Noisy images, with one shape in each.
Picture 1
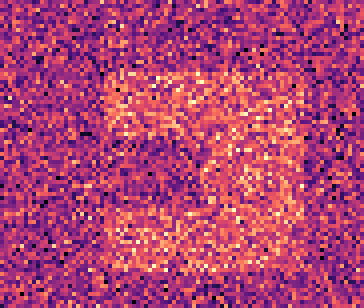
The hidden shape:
square with a notch
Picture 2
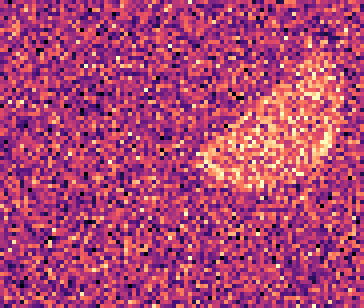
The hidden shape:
half disc
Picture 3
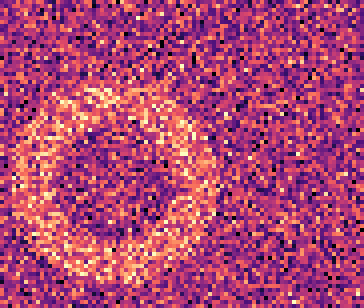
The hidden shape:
ring
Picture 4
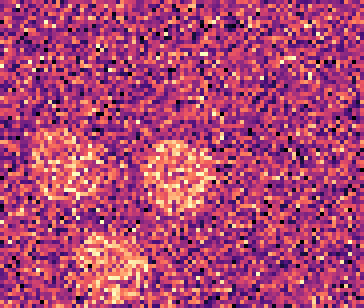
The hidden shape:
three dots
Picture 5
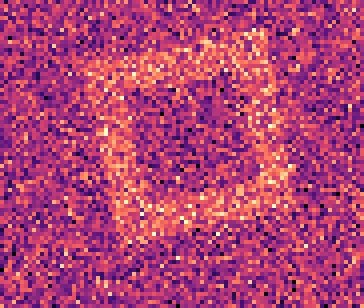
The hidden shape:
square frame
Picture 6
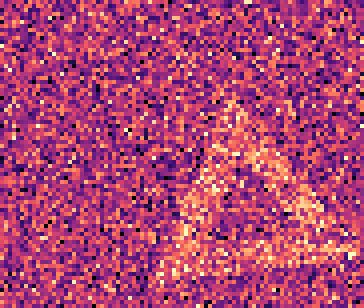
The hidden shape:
triangle frame
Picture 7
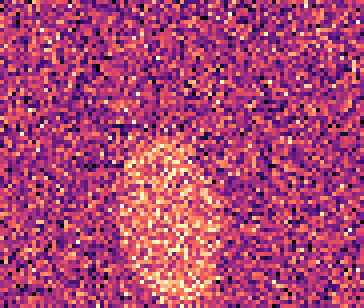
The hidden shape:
ellipse
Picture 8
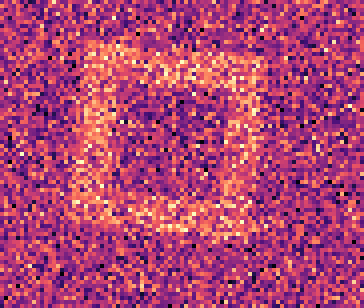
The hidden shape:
square frame
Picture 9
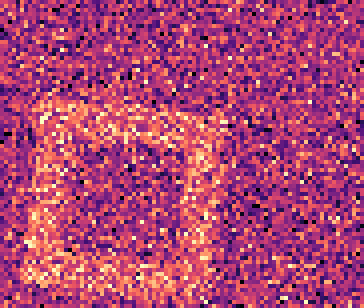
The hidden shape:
square frame
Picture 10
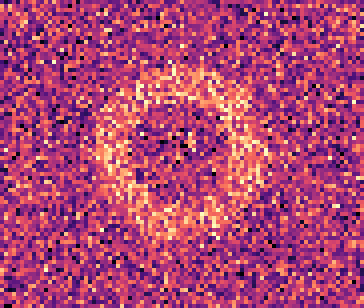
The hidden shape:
ring
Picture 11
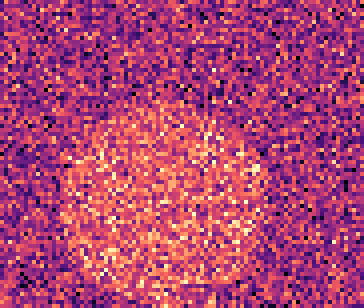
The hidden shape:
disc
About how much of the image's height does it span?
two thirds
